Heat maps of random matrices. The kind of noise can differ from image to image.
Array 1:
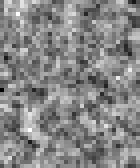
blotchy
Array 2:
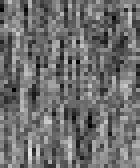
streaked along the columns
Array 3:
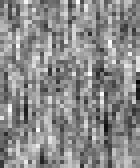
streaked along the columns
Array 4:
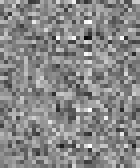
low rank plus noise
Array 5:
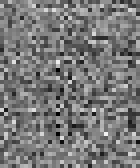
low rank plus noise
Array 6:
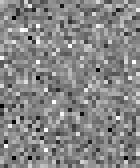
heavy tails
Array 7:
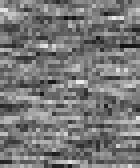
streaked along the rows
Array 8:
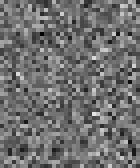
low rank plus noise
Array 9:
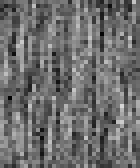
streaked along the columns
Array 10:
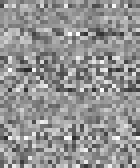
rows of uneven size
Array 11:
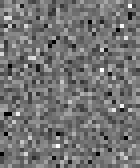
heavy tails
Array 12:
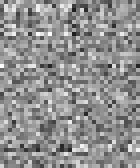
low rank plus noise
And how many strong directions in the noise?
two
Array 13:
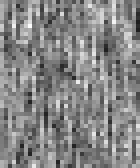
streaked along the columns
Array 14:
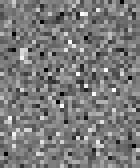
heavy tails
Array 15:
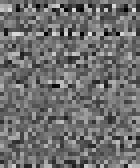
rows of uneven size
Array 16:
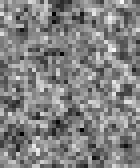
blotchy
